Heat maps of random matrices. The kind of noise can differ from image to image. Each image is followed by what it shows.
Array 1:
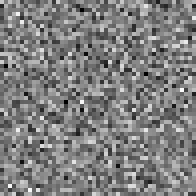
independent entries
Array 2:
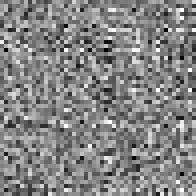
low rank plus noise
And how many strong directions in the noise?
two
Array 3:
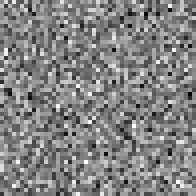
independent entries
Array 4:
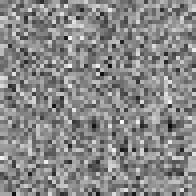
low rank plus noise
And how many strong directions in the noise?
five to eight
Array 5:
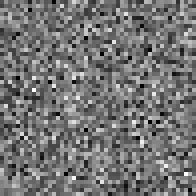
independent entries
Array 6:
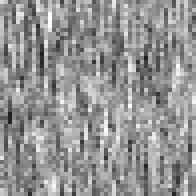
streaked along the columns
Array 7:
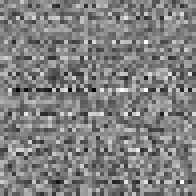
rows of uneven size
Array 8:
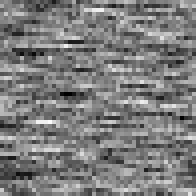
streaked along the rows
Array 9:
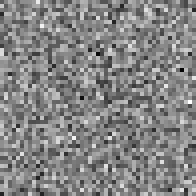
independent entries
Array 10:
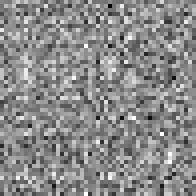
low rank plus noise
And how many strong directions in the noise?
one
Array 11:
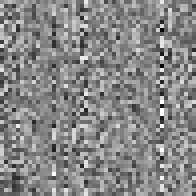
columns of uneven size
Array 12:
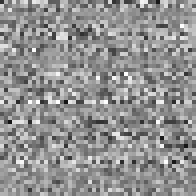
rows of uneven size
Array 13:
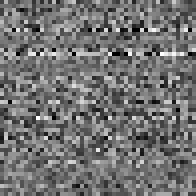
rows of uneven size
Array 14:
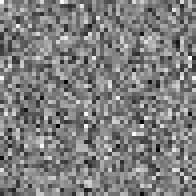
low rank plus noise
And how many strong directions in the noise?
five to eight
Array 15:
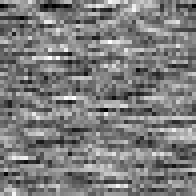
streaked along the rows
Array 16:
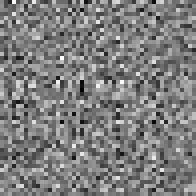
low rank plus noise
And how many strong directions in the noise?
two
